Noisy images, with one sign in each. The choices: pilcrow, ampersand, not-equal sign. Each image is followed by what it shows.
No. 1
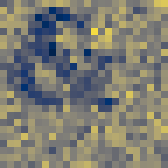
ampersand
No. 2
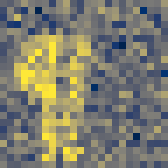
pilcrow
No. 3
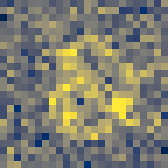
ampersand
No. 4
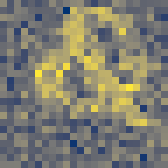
ampersand
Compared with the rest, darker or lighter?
lighter
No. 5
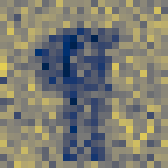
pilcrow
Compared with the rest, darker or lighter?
darker
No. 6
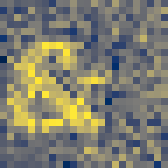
ampersand
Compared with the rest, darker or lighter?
lighter
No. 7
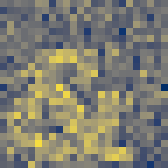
ampersand
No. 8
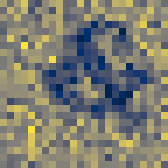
ampersand
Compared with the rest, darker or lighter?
darker
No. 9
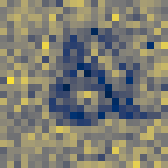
ampersand
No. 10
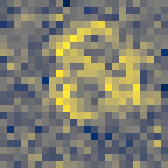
ampersand
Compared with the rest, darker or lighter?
lighter
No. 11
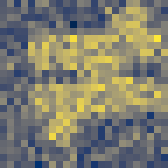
not-equal sign
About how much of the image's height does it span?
nearly all
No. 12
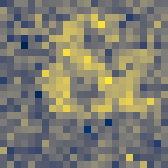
ampersand
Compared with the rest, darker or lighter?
lighter
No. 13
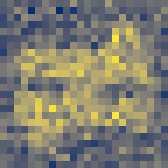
not-equal sign
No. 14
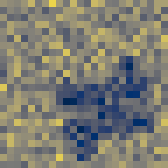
not-equal sign
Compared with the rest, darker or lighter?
darker
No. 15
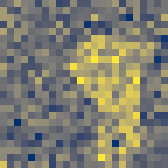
pilcrow
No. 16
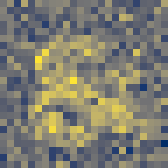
ampersand
